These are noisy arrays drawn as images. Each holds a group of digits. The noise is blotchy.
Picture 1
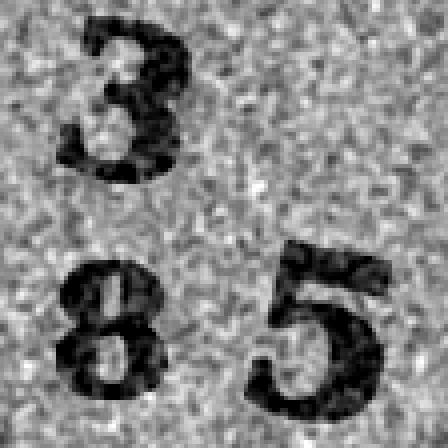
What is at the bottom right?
5
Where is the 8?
bottom left
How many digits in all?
3
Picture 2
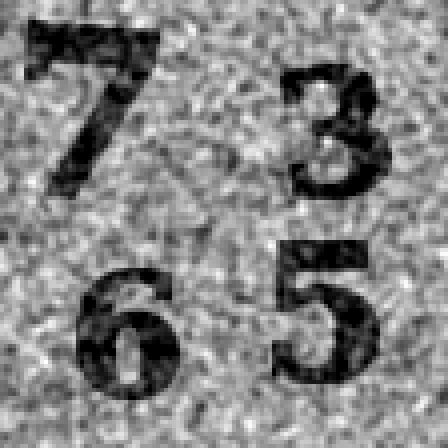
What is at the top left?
7
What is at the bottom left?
6
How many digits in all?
4
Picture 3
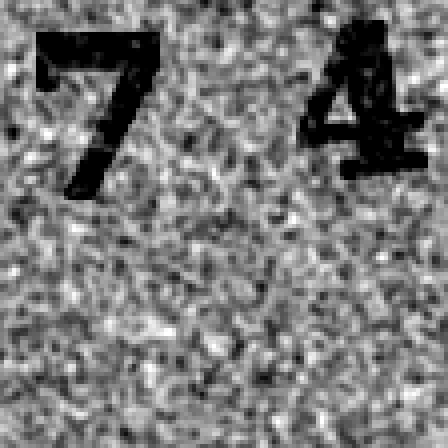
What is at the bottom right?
nothing
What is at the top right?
4
